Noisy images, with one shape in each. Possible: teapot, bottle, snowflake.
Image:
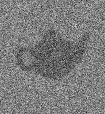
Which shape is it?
teapot
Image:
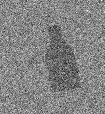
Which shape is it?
bottle
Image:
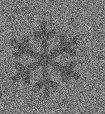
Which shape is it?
snowflake
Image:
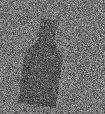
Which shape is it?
bottle
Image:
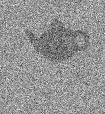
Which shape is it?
teapot
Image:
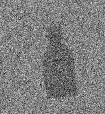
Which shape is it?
bottle
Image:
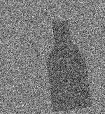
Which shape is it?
bottle
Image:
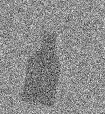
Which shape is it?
bottle
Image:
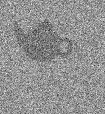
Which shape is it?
teapot
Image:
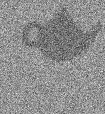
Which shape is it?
teapot
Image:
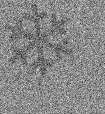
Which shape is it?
snowflake
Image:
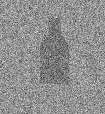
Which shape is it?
bottle
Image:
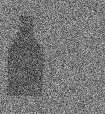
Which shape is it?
bottle
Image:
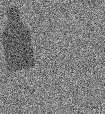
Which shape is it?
bottle
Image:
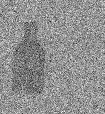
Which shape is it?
bottle
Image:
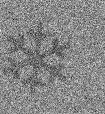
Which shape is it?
snowflake
